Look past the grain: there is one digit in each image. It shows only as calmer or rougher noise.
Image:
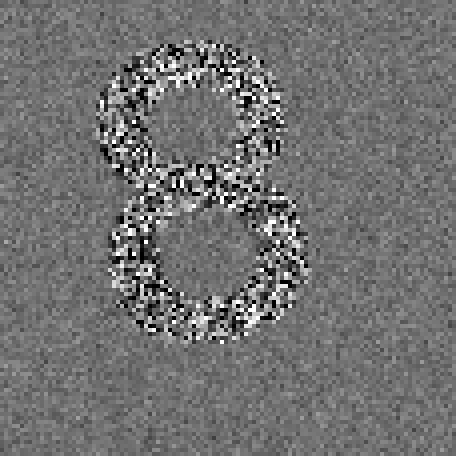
8
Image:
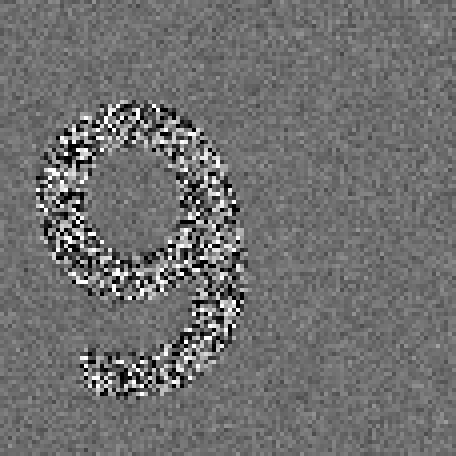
9
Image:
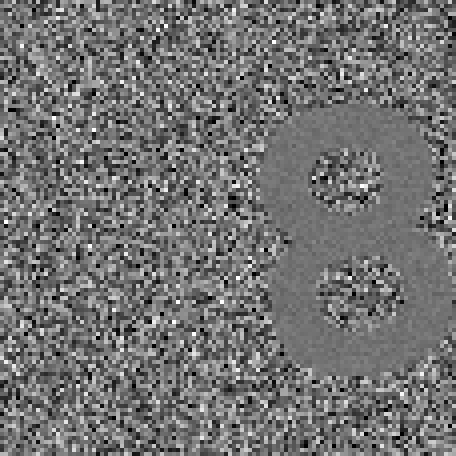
8
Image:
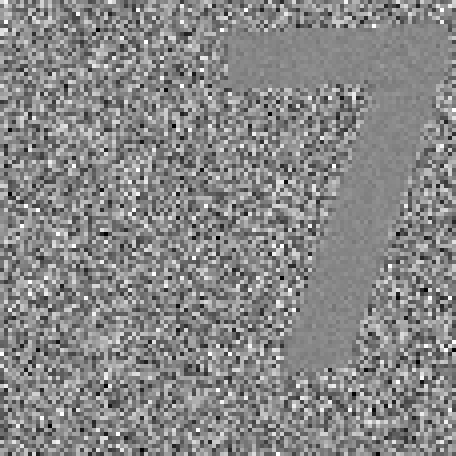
7
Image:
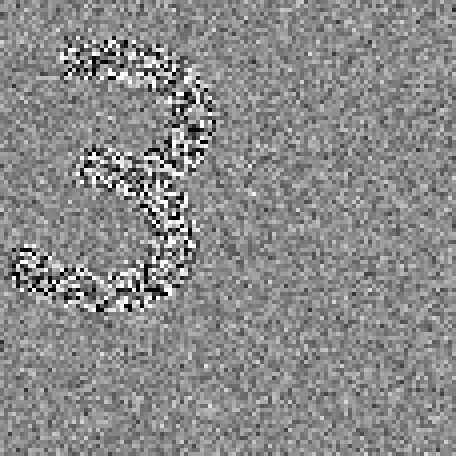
3
